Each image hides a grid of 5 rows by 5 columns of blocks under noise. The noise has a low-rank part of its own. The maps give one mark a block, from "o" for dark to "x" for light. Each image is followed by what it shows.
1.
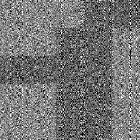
xxxoo
xxoox
oooox
xxoox
xxoox
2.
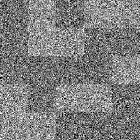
oxoxx
oxxoo
oooox
xoxxo
xxooo
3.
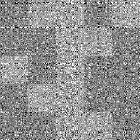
oxxox
ooxxo
xoxoo
oxxoo
ooxxo
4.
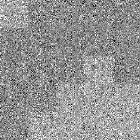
xoooo
ooooo
oooxo
ooxxx
oxxxx
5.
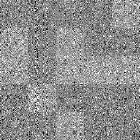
oooox
xoxoo
xoxxx
oxooo
ooxoo
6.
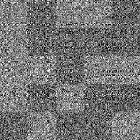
xoxxo
xoooo
xxoxx
xoxoo
oxoox
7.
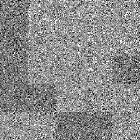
oxxxx
oxxxx
oxxxo
ooxxx
xxoox
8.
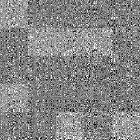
xoooo
oxxxo
ooooo
xoooo
ooxox
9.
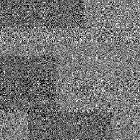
oooxx
xxxxx
ooxxx
ooxxx
xooox
